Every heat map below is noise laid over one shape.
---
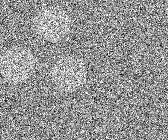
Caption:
light three dots
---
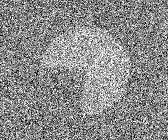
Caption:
light disc with a wedge cut out
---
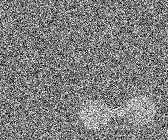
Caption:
light dumbbell
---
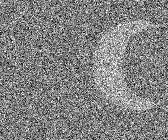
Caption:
light crescent
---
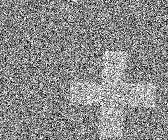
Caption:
light cross
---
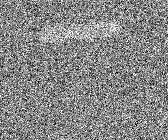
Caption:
light bar
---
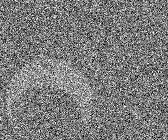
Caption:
light crescent
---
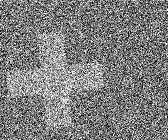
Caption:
light cross
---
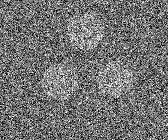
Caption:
light three dots
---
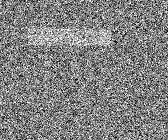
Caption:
light bar
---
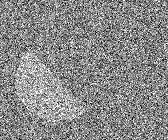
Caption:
light half disc
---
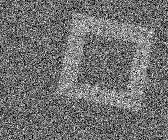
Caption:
light square frame
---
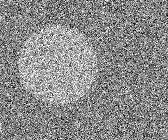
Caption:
light disc
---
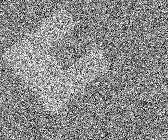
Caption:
light square with a notch
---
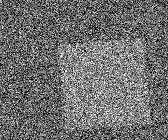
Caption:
light square
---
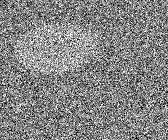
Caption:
light ellipse
